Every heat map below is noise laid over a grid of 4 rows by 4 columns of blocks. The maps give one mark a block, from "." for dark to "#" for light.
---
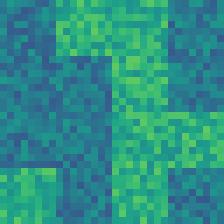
.##.
..#.
..##
#.#.
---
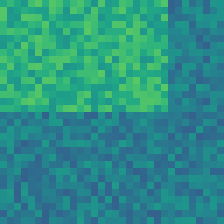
###.
###.
....
....
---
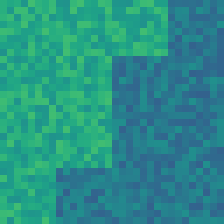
###.
##..
##..
#...
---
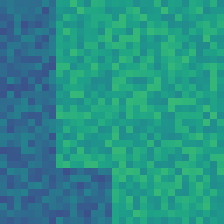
.###
.###
.###
..##
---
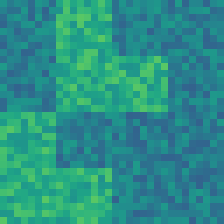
.#..
.##.
#...
##..
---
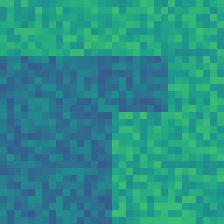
####
...#
..##
..##
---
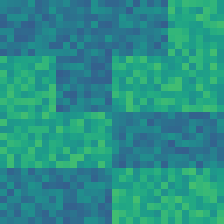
...#
#.##
##..
..##
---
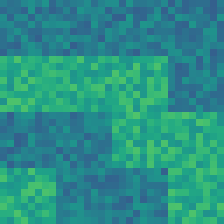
....
###.
..##
#..#
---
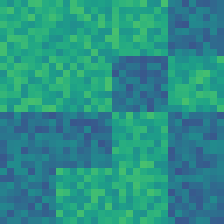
###.
##.#
..#.
.##.
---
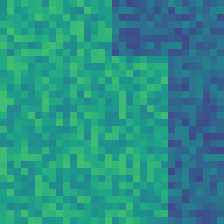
##..
###.
###.
###.
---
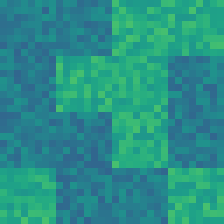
..##
.##.
..#.
#..#
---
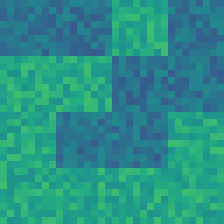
..#.
##..
#..#
####
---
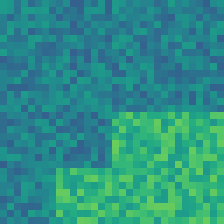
....
....
..##
.###
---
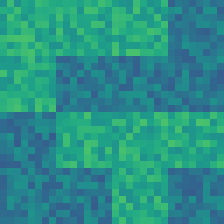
###.
#...
.###
..#.
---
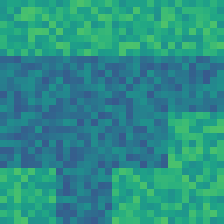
####
....
...#
#.##
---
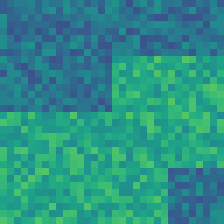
....
..##
####
###.
